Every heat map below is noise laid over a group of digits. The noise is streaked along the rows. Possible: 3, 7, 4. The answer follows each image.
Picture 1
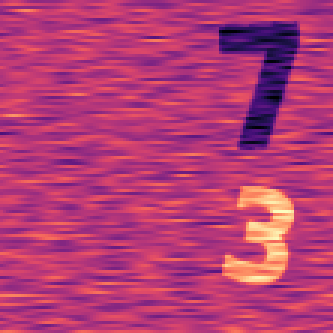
top right: dark 7; bottom right: light 3
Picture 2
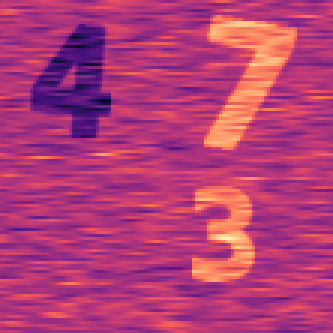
top left: dark 4; top right: light 7; bottom right: light 3
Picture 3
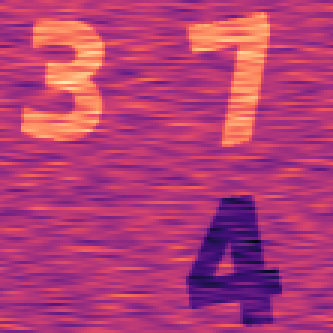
top left: light 3; top right: light 7; bottom right: dark 4
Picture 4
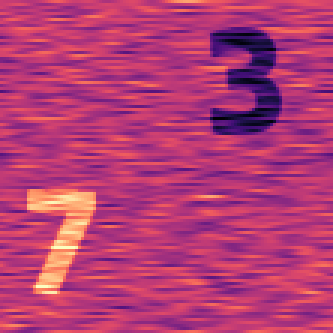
top right: dark 3; bottom left: light 7
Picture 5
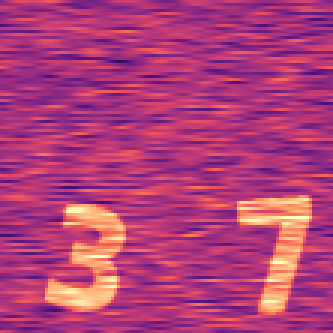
bottom left: light 3; bottom right: light 7
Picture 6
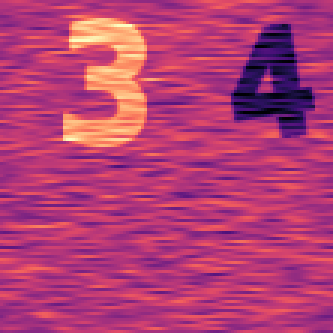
top left: light 3; top right: dark 4
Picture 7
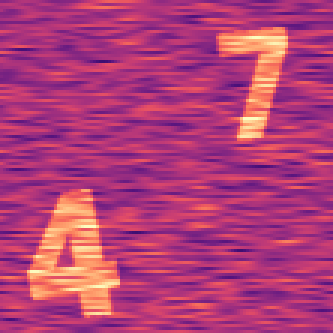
top right: light 7; bottom left: light 4
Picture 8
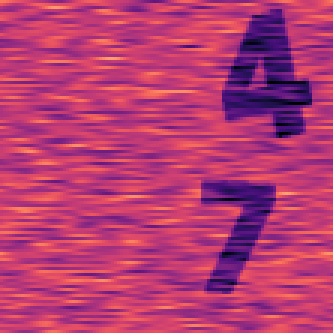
top right: dark 4; bottom right: dark 7
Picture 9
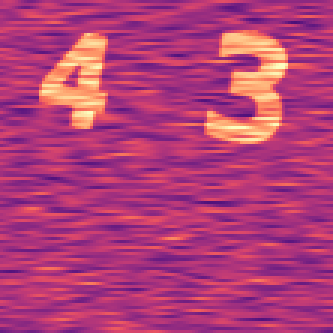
top left: light 4; top right: light 3
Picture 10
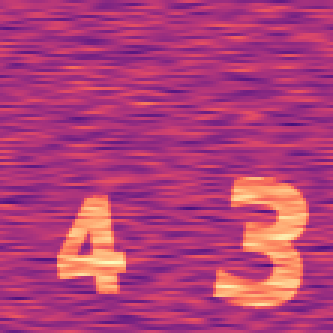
bottom left: light 4; bottom right: light 3
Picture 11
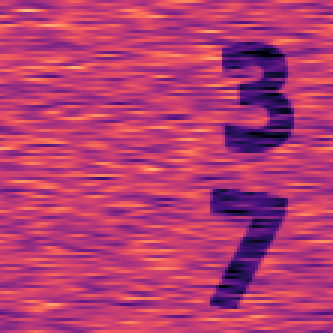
top right: dark 3; bottom right: dark 7
